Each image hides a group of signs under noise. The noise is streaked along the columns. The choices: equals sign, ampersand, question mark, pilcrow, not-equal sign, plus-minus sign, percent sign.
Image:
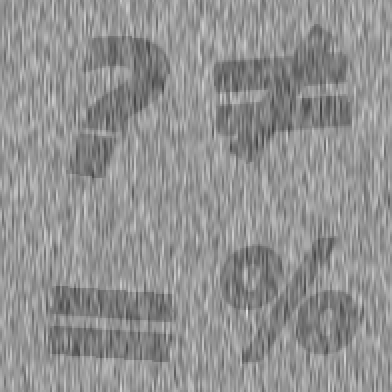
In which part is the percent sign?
bottom right
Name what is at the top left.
question mark
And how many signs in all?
4
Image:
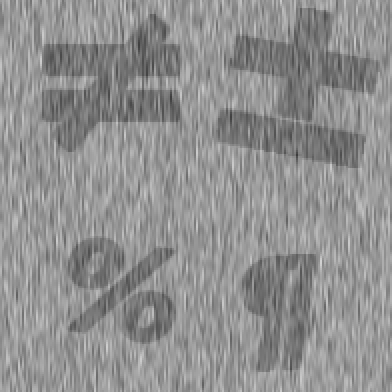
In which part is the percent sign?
bottom left
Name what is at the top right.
plus-minus sign
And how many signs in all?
4
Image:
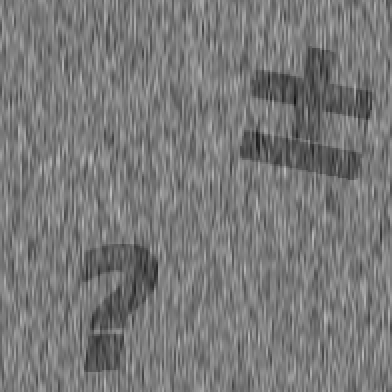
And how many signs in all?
2
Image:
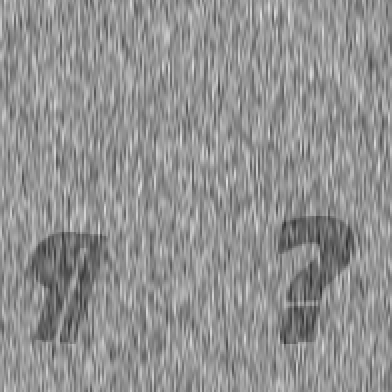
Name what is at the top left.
nothing
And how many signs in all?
2
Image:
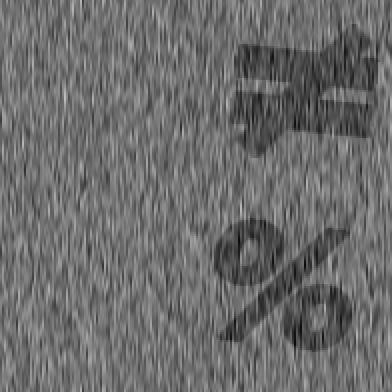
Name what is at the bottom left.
nothing
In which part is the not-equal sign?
top right
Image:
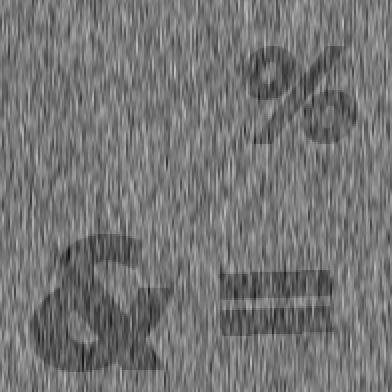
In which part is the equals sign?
bottom right
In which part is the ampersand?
bottom left
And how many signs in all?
3
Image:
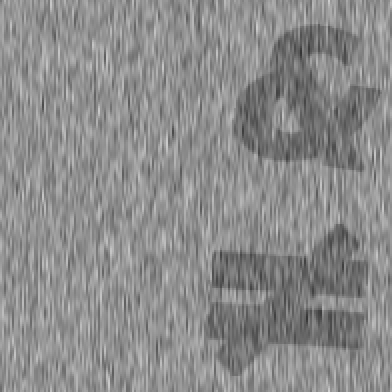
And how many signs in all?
2
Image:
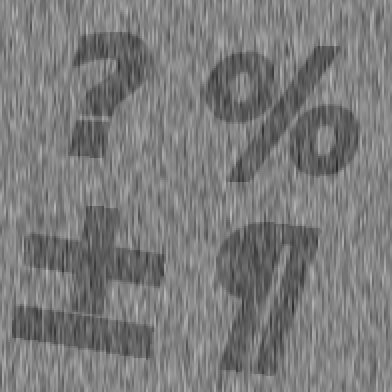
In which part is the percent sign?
top right
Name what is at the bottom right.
pilcrow
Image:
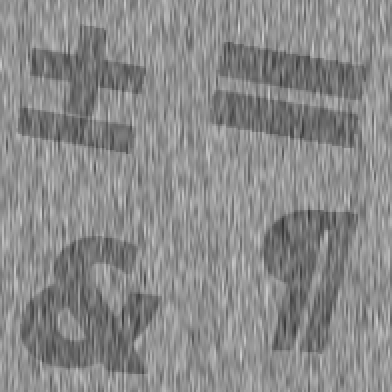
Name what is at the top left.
plus-minus sign
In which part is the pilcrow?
bottom right
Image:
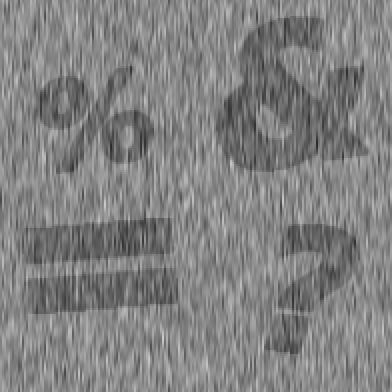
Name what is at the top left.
percent sign
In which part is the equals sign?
bottom left
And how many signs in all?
4
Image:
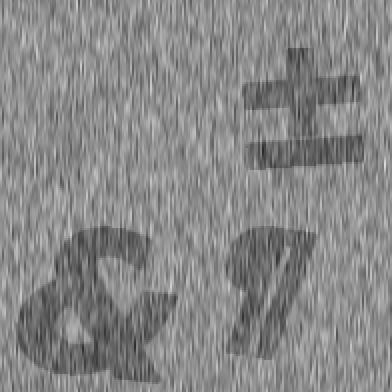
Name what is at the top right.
plus-minus sign
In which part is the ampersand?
bottom left
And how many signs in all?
3
